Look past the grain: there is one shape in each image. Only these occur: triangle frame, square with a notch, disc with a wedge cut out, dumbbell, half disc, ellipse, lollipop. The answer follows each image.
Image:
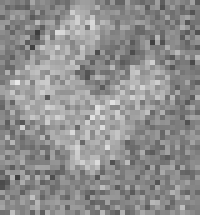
square with a notch
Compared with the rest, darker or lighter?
lighter
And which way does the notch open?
up and right
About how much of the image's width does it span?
nearly all
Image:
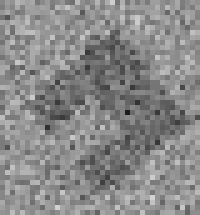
square with a notch
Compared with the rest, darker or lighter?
darker
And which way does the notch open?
down and left
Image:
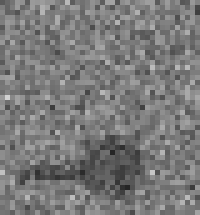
lollipop
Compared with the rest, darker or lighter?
darker
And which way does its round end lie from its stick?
right
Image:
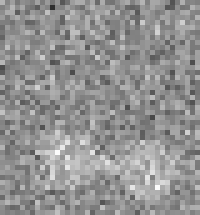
dumbbell
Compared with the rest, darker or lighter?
lighter
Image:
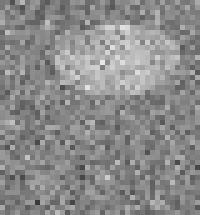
ellipse
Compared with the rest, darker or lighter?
lighter
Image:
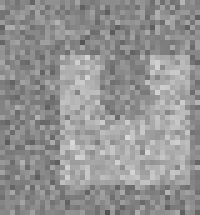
square with a notch
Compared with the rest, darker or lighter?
lighter
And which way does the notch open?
up
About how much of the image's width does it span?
two thirds
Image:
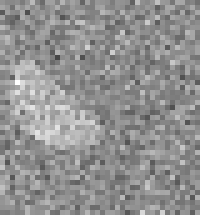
half disc
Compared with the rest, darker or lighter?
lighter
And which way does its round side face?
down and left
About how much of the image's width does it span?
half
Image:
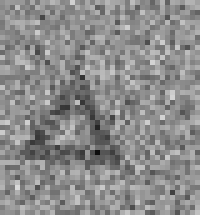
triangle frame
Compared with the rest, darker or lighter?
darker
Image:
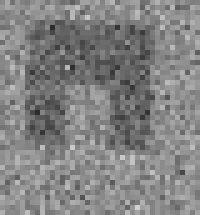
square with a notch
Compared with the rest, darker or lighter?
darker
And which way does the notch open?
down
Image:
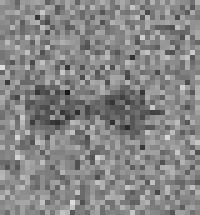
dumbbell
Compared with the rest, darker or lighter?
darker
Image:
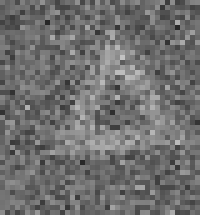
triangle frame
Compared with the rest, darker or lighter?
lighter
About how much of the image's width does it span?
two thirds
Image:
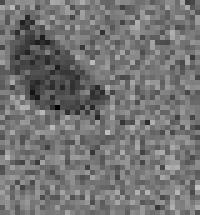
half disc
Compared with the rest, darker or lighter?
darker
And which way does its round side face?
down and left
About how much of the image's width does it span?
half
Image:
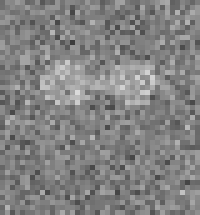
dumbbell
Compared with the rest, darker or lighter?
lighter
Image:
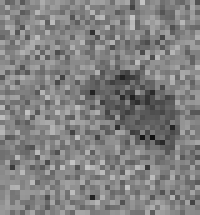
half disc
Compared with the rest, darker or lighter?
darker
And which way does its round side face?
up and right
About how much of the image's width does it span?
half
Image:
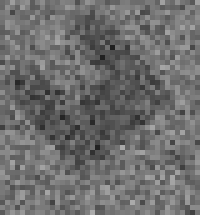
square with a notch
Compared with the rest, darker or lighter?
darker
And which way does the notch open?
up and left
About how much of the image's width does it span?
nearly all
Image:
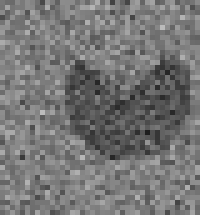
disc with a wedge cut out
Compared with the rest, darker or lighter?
darker
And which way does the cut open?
up
